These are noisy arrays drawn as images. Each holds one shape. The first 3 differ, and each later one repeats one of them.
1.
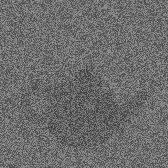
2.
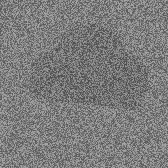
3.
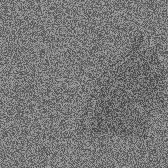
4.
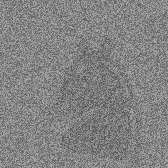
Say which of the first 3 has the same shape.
3
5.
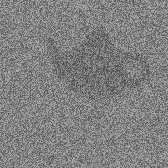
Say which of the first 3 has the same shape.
1
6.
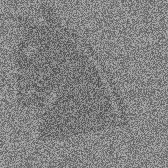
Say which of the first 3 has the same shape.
3
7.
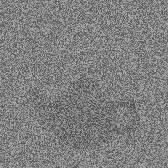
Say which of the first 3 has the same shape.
1
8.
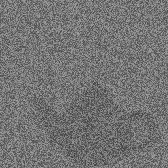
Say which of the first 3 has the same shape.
1
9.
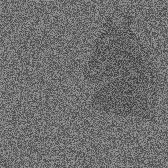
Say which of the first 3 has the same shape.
3
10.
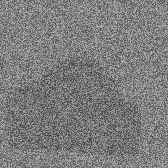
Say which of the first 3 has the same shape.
2
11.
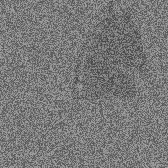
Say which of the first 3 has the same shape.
3
